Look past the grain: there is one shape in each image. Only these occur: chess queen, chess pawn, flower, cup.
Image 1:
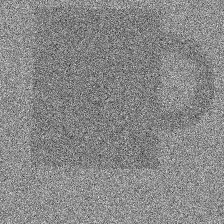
cup
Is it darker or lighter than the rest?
darker
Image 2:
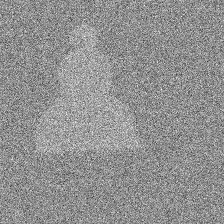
chess pawn
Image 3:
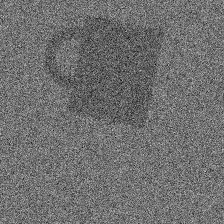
cup
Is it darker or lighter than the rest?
darker
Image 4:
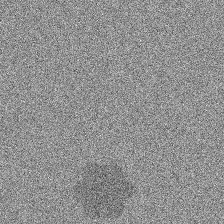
flower
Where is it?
bottom middle
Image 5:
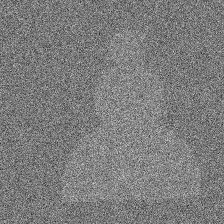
chess pawn
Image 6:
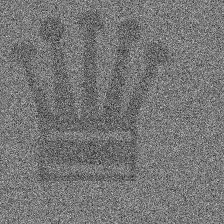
chess queen
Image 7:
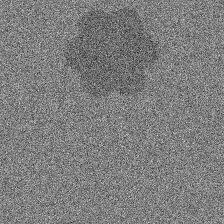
flower
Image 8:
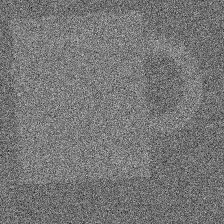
cup
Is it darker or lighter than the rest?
lighter
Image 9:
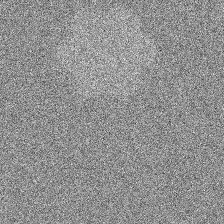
flower
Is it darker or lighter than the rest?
lighter
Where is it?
top middle
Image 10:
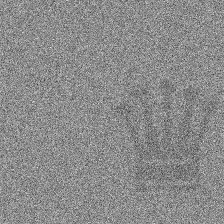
chess queen
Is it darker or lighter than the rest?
darker
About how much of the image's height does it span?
half
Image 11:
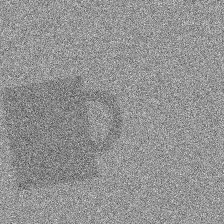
cup
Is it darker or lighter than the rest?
darker
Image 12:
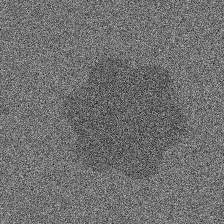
flower
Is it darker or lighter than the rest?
darker
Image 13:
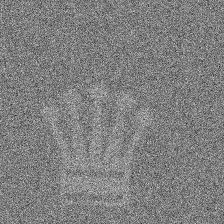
chess queen
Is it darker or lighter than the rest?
lighter
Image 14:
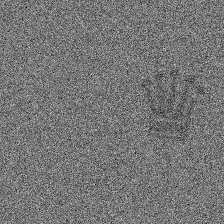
chess queen
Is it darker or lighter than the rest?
darker
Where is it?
middle right
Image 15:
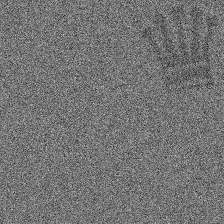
chess queen
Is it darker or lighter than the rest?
darker
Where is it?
top right
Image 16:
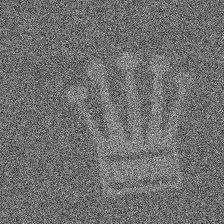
chess queen
